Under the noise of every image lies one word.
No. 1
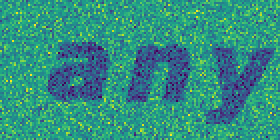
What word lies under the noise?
any
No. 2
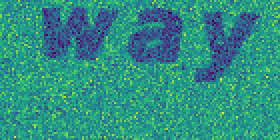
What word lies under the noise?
way
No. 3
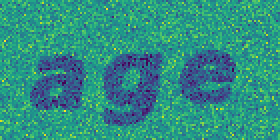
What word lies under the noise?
age
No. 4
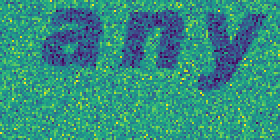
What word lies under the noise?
any
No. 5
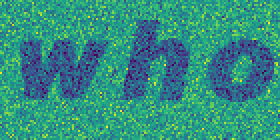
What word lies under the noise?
who
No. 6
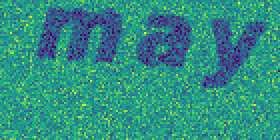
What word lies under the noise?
may
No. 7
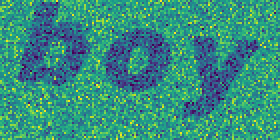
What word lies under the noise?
boy
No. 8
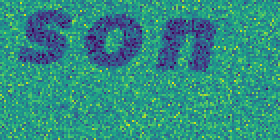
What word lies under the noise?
son
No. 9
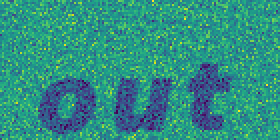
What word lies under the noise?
out
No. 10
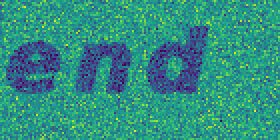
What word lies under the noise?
end
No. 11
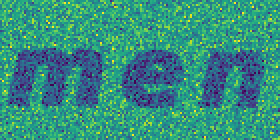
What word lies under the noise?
men
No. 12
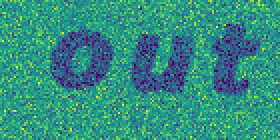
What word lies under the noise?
out
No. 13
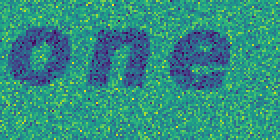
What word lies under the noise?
one
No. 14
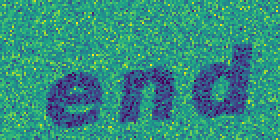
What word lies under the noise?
end
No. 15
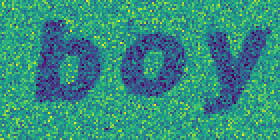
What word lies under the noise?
boy
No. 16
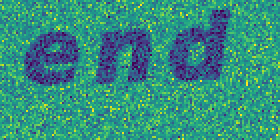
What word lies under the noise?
end
